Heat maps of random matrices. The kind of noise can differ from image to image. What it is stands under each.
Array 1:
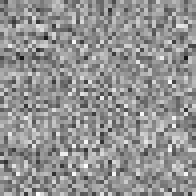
low rank plus noise
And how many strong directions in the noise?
three or four
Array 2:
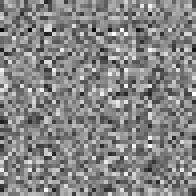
low rank plus noise
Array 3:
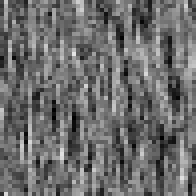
streaked along the columns
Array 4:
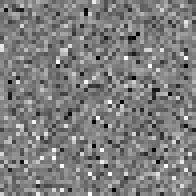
heavy tails
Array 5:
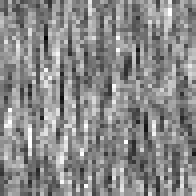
streaked along the columns
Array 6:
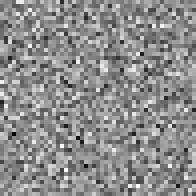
independent entries
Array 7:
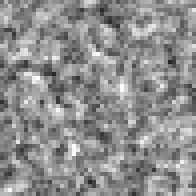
blotchy
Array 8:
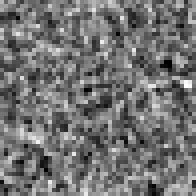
blotchy
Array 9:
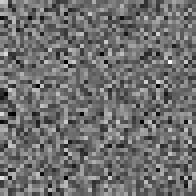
low rank plus noise
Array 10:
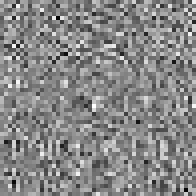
low rank plus noise
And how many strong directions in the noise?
two
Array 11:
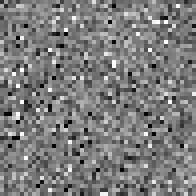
heavy tails
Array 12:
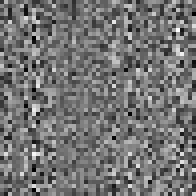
columns of uneven size
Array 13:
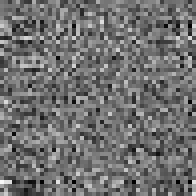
low rank plus noise
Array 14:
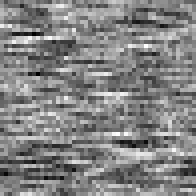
streaked along the rows
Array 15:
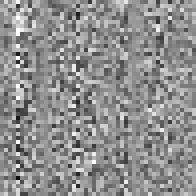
columns of uneven size
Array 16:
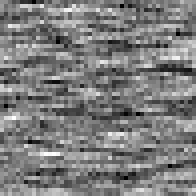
streaked along the rows
